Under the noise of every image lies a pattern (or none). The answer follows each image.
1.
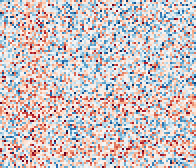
bands of rows crossing bands of columns
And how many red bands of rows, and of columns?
2 and 1
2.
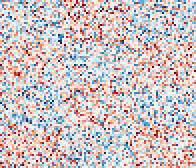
a checkerboard
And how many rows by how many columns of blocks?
4 by 3
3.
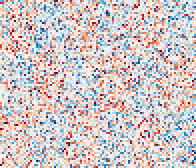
a checkerboard
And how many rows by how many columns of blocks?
3 by 6
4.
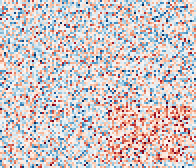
one block
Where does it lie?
bottom right
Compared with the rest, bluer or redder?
redder
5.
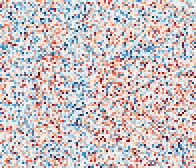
bands of rows crossing bands of columns
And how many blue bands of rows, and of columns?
3 and 2
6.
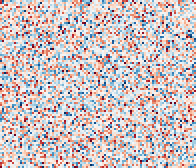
only noise
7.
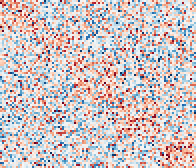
blocks along the diagonal
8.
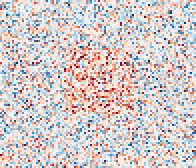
one block
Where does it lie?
centre
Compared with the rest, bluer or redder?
redder
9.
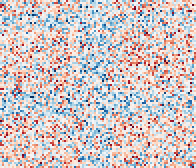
bands of rows crossing bands of columns
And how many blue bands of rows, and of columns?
2 and 1
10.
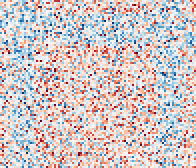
bands of rows crossing bands of columns
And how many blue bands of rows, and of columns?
1 and 2
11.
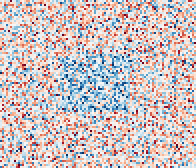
one block
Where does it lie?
centre
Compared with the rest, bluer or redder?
bluer
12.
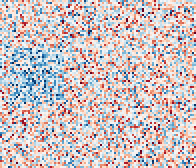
one block
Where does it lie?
middle left
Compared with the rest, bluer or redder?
bluer
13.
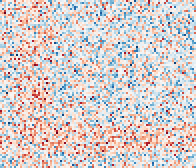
bands of rows crossing bands of columns
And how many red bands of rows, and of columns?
1 and 1
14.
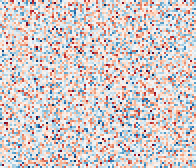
only noise
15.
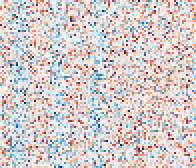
bands of columns
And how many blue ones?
3
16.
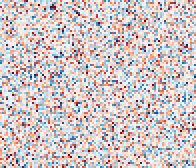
only noise
